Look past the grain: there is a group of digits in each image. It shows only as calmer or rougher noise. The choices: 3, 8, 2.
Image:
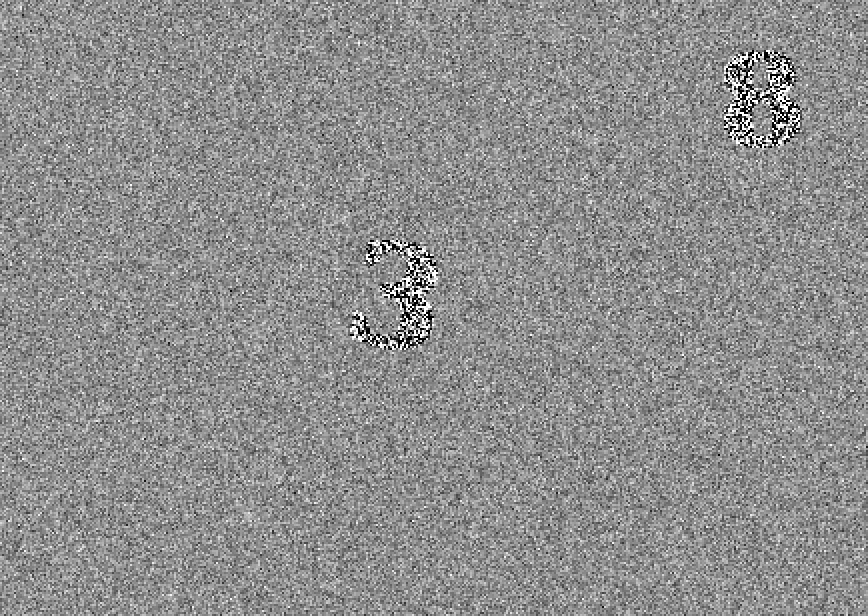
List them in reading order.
top right: 8; centre: 3
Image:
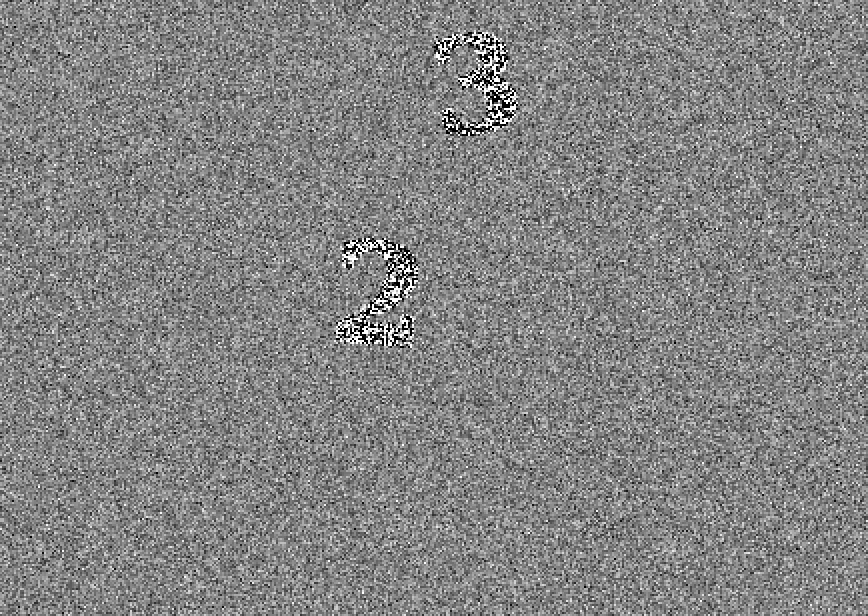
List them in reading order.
top middle: 3; centre: 2
